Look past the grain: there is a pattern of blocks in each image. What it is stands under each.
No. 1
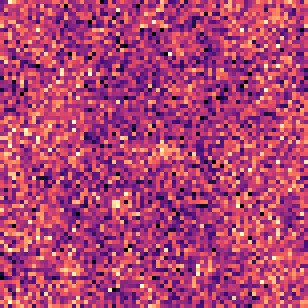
the same after a half turn
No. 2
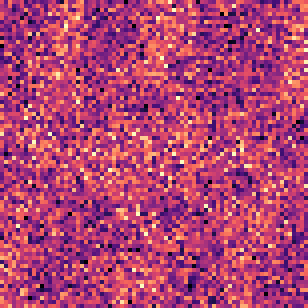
the same after a half turn
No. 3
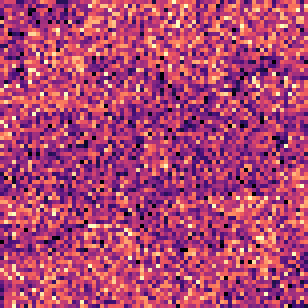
the same after a half turn
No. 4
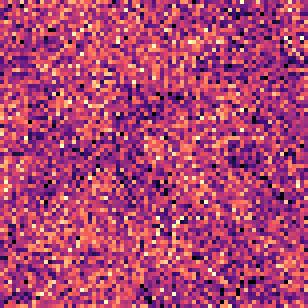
top and bottom mirror each other
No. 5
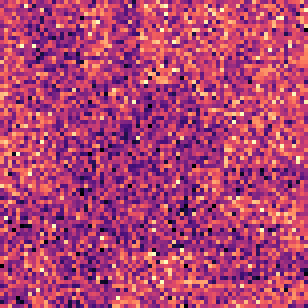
mirrored about the diagonal from the bottom left
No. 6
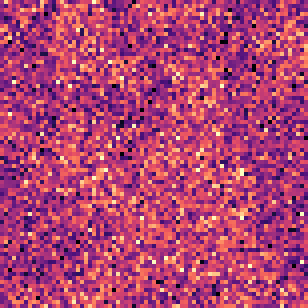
no symmetry
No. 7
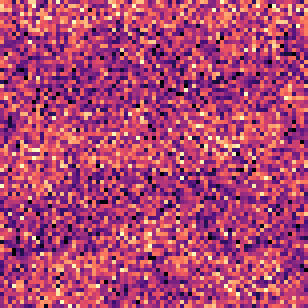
left and right mirror each other
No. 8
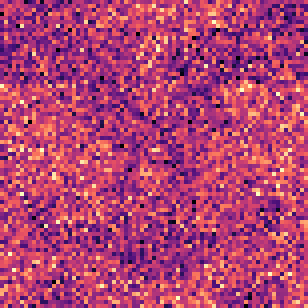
left and right mirror each other
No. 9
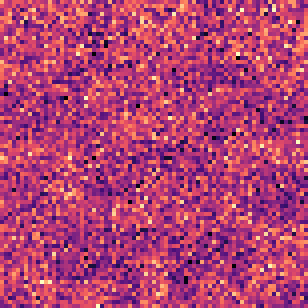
left and right mirror each other
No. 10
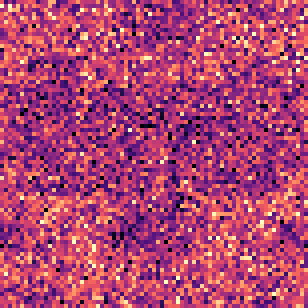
left and right mirror each other
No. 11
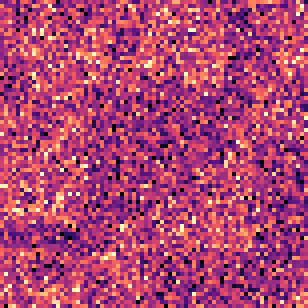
mirrored about the diagonal from the top left
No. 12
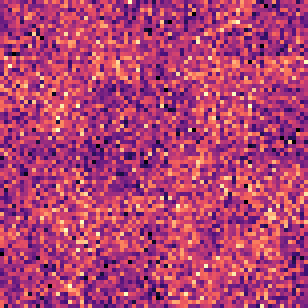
mirrored about the diagonal from the top left
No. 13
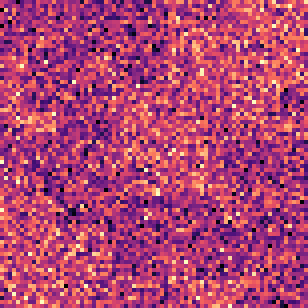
mirrored about the diagonal from the bottom left
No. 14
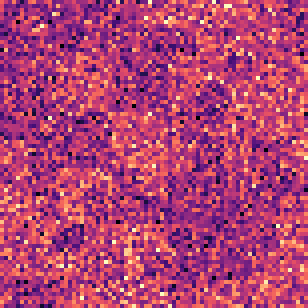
mirrored about the diagonal from the top left
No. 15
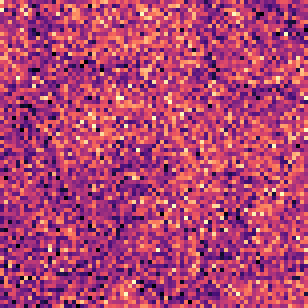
mirrored about the diagonal from the bottom left
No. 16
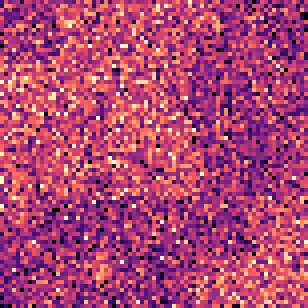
mirrored about the diagonal from the top left
